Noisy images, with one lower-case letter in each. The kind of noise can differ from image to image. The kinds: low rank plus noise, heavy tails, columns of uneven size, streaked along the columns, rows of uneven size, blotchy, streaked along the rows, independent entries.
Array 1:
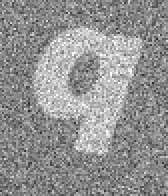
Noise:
independent entries
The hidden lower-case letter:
q
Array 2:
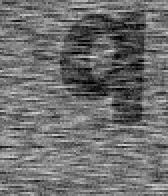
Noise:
streaked along the rows
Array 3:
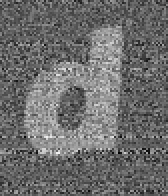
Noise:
rows of uneven size
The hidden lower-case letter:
d
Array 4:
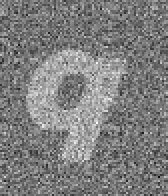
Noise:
low rank plus noise
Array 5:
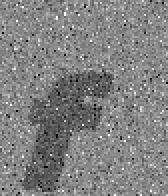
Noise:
heavy tails
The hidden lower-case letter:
f
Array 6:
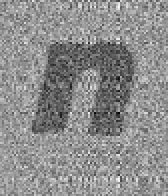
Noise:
low rank plus noise
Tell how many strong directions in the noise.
one
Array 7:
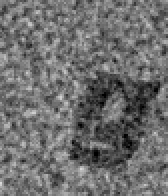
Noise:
blotchy
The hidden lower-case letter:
g
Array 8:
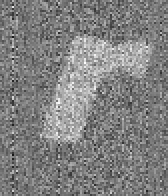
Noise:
columns of uneven size
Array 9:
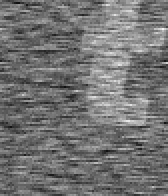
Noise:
streaked along the rows
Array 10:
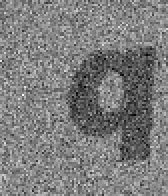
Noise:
independent entries
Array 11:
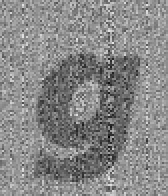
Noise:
columns of uneven size
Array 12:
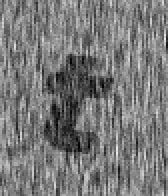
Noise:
streaked along the columns
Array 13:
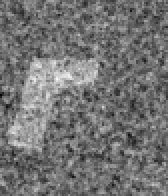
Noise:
blotchy
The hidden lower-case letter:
r
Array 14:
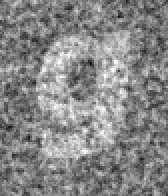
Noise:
blotchy
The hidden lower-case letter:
g
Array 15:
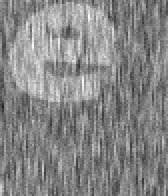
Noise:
streaked along the columns
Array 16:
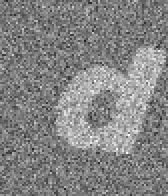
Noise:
independent entries
